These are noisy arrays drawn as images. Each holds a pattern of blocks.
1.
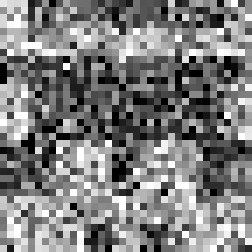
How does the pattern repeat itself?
left and right mirror each other
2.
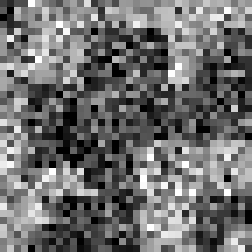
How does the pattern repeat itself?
mirrored about the diagonal from the top left
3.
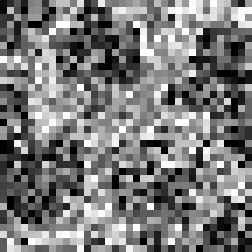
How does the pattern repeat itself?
the same after a half turn
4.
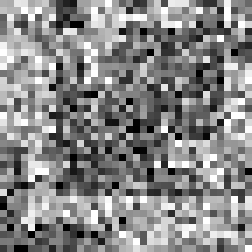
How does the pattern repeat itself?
mirrored about the diagonal from the bottom left
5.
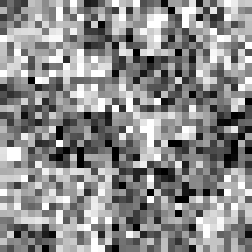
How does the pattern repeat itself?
no symmetry
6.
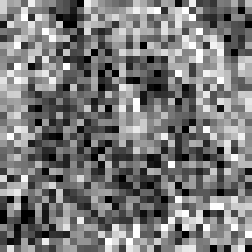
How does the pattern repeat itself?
mirrored about the diagonal from the bottom left
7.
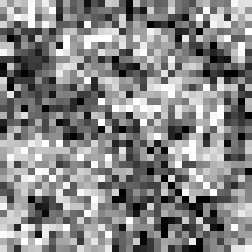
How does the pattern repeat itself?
mirrored about the diagonal from the bottom left
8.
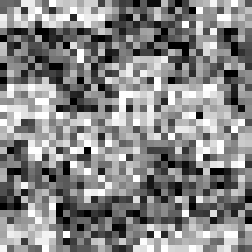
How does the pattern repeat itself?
the same after a half turn
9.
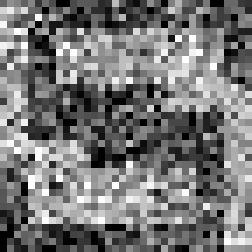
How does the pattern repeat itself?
the same after a half turn
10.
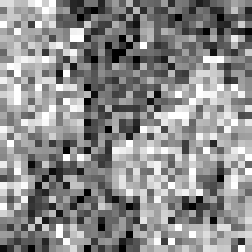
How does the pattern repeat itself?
no symmetry
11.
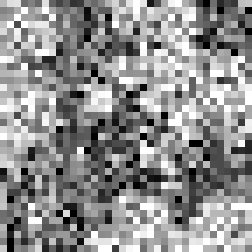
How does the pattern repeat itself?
mirrored about the diagonal from the bottom left
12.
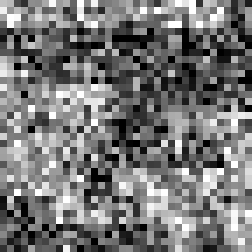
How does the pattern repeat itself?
no symmetry
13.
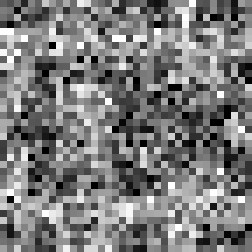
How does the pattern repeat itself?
top and bottom mirror each other
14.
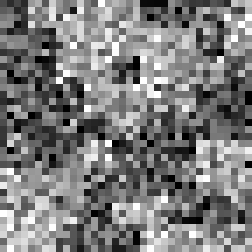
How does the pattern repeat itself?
no symmetry
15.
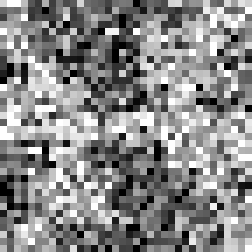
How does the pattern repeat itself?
the same after a half turn
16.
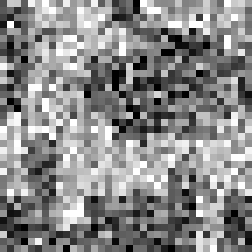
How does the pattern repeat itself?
no symmetry
